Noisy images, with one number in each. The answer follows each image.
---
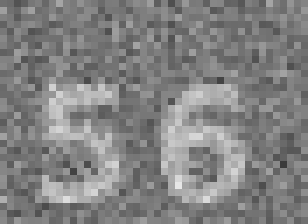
56
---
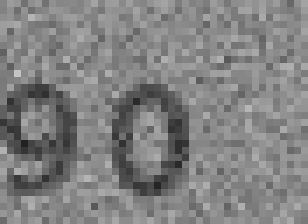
90
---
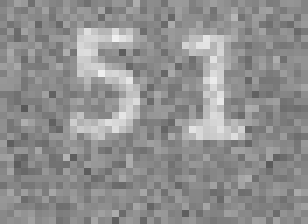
51
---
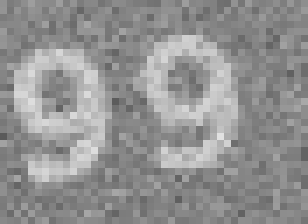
99
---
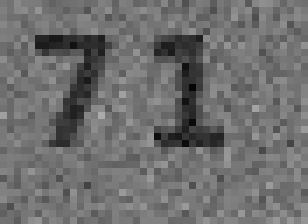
71
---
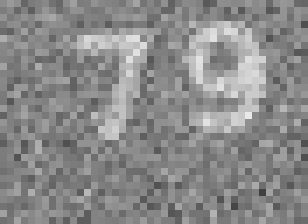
79
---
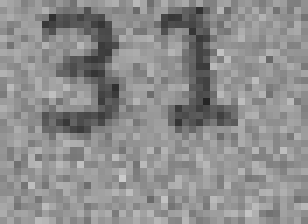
31
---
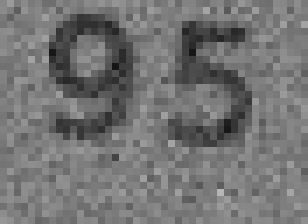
95
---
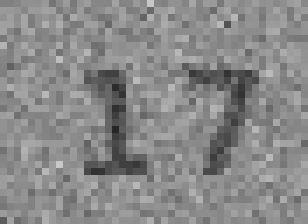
17
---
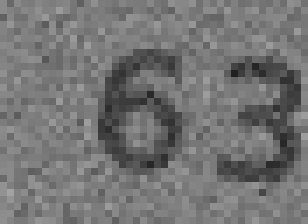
63
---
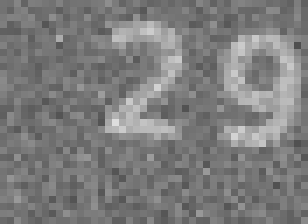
29
